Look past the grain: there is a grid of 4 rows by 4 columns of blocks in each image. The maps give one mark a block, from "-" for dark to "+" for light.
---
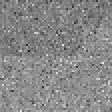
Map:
----
---+
++++
++++
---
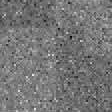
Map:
--++
++-+
++--
++--
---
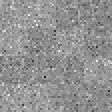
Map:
++--
+-+-
---+
++--
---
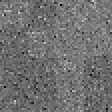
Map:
+-++
-+++
--+-
--+-
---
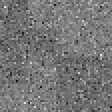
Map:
-+++
--++
-+--
++--
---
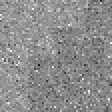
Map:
+++-
++--
+---
+---
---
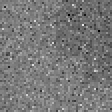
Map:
++--
++--
+++-
++++
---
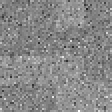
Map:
--+-
----
+++-
--++
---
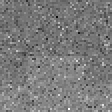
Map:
----
----
-++-
++++
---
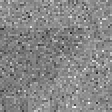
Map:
++++
---+
--++
-+++
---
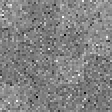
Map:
+-++
---+
--+-
+---
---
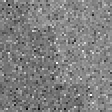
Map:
-+++
--++
--++
---+
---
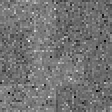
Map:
++--
-+--
-++-
++--
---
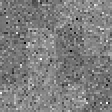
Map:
--++
-+-+
-+--
+++-
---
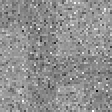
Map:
--++
+-++
+---
+-+-
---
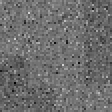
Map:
+++-
+++-
-++-
--++
